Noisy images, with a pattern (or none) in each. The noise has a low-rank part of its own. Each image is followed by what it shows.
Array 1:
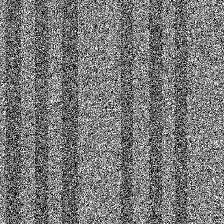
bands of columns
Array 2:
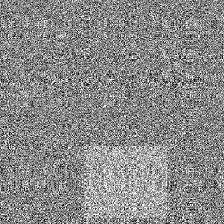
one block
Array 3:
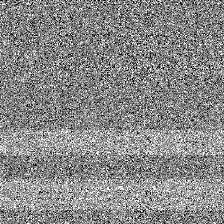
bands of rows
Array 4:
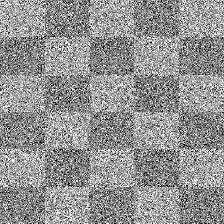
a checkerboard
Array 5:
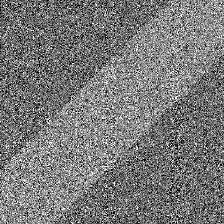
a diagonal band
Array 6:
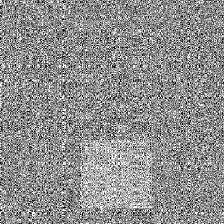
one block
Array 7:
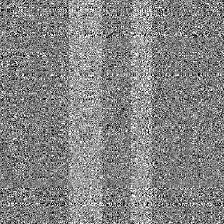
bands of columns
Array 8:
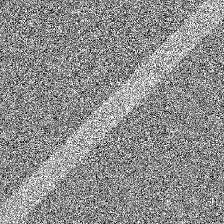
a diagonal band
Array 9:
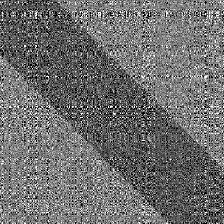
a diagonal band
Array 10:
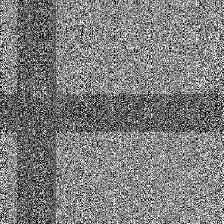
bands of rows crossing bands of columns
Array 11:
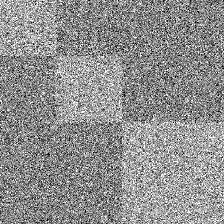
blocks along the diagonal
